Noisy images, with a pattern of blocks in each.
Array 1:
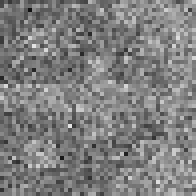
top and bottom mirror each other
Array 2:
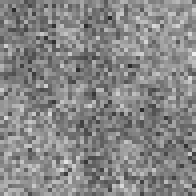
the same after a half turn
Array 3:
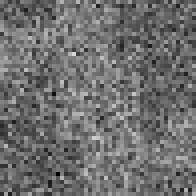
the same after a half turn
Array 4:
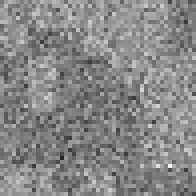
no symmetry
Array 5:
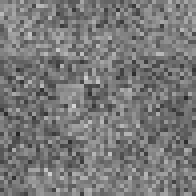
left and right mirror each other
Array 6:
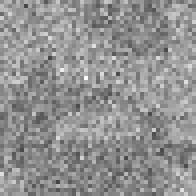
no symmetry
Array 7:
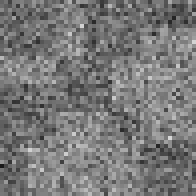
mirrored about the diagonal from the top left
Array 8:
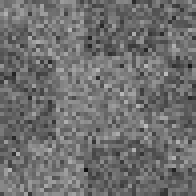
top and bottom mirror each other
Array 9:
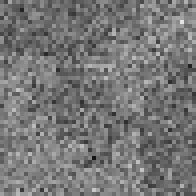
mirrored about the diagonal from the bottom left
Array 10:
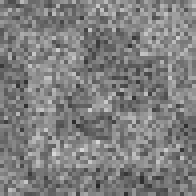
mirrored about the diagonal from the bottom left
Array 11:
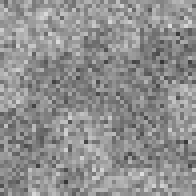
no symmetry
